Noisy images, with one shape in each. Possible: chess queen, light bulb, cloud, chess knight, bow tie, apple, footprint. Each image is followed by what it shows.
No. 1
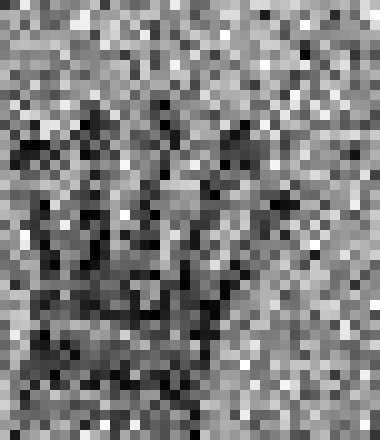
chess queen
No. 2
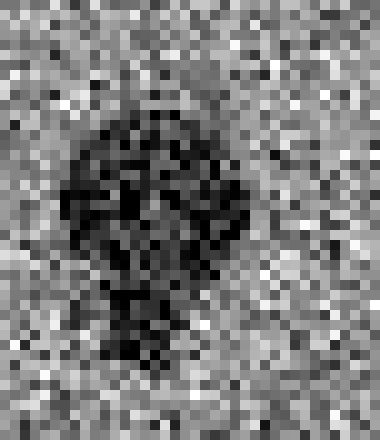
light bulb
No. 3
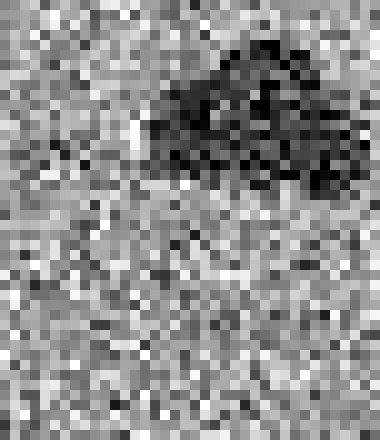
cloud
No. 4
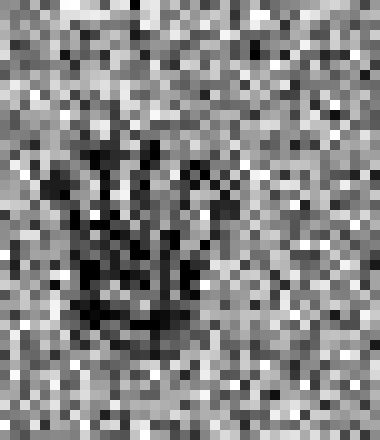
chess queen
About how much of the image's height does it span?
half
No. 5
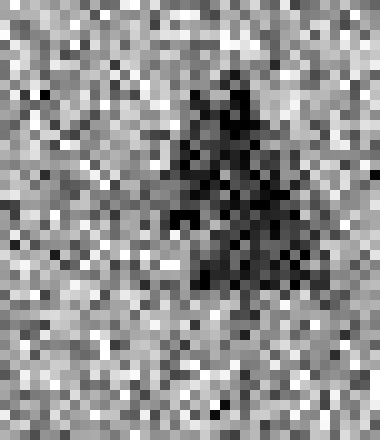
chess knight
